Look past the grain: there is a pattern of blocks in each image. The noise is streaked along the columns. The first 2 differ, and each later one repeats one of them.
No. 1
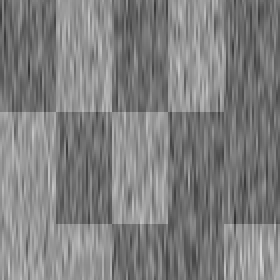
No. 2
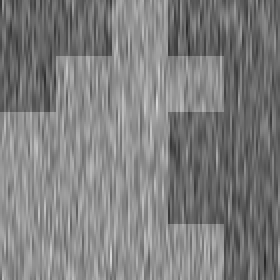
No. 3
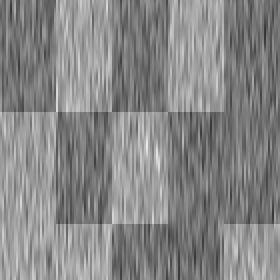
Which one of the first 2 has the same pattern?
1
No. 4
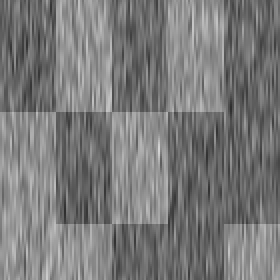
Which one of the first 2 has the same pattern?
1
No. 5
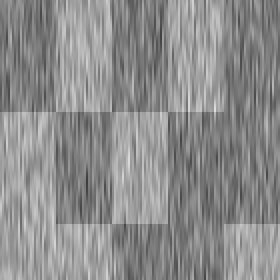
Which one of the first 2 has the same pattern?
1
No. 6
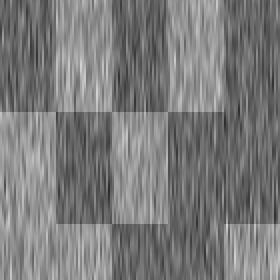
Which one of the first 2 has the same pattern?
1
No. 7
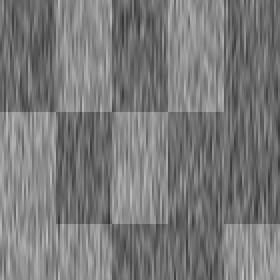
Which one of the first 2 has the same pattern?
1
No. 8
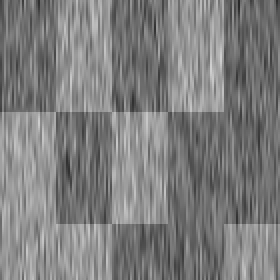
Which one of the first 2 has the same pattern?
1
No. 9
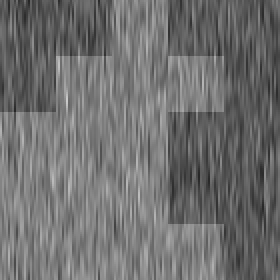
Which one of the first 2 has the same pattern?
2
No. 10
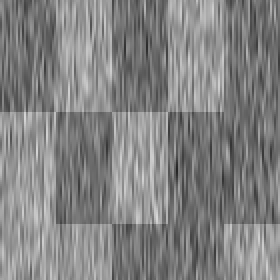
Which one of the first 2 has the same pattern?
1
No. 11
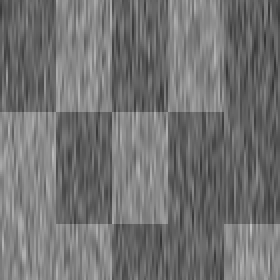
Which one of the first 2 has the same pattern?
1
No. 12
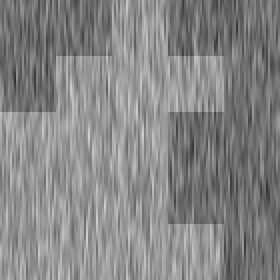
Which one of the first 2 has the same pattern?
2
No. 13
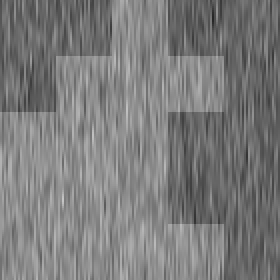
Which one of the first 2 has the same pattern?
2
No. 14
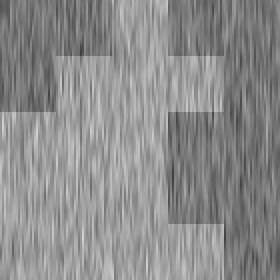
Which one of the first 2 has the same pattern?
2
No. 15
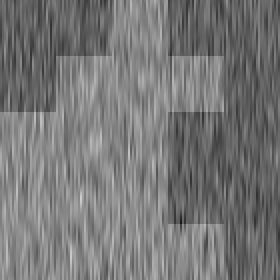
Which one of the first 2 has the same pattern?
2
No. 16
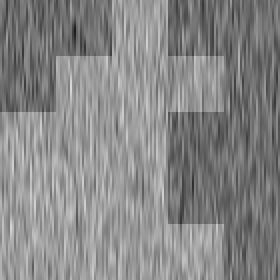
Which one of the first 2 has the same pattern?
2
